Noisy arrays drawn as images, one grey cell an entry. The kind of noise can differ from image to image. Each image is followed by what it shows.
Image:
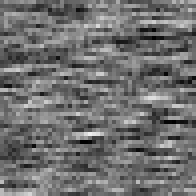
streaked along the rows
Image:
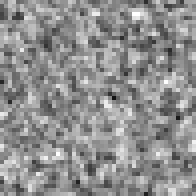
blotchy
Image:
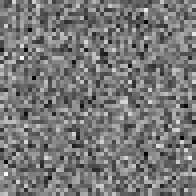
independent entries
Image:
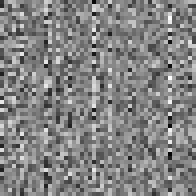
columns of uneven size
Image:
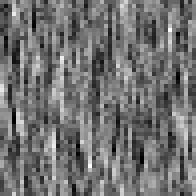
streaked along the columns
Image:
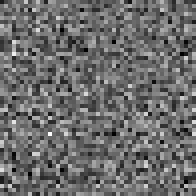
low rank plus noise
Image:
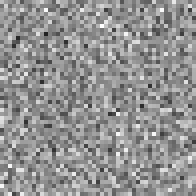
independent entries
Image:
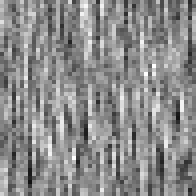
streaked along the columns
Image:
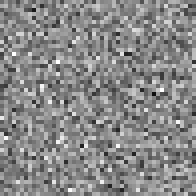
independent entries
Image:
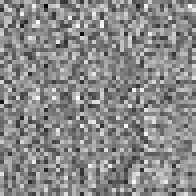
low rank plus noise
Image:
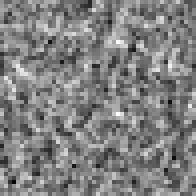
blotchy
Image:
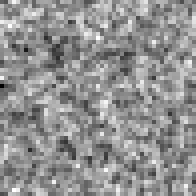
blotchy
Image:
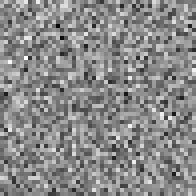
independent entries
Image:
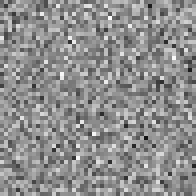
independent entries
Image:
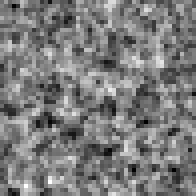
blotchy
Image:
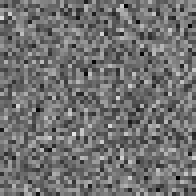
independent entries
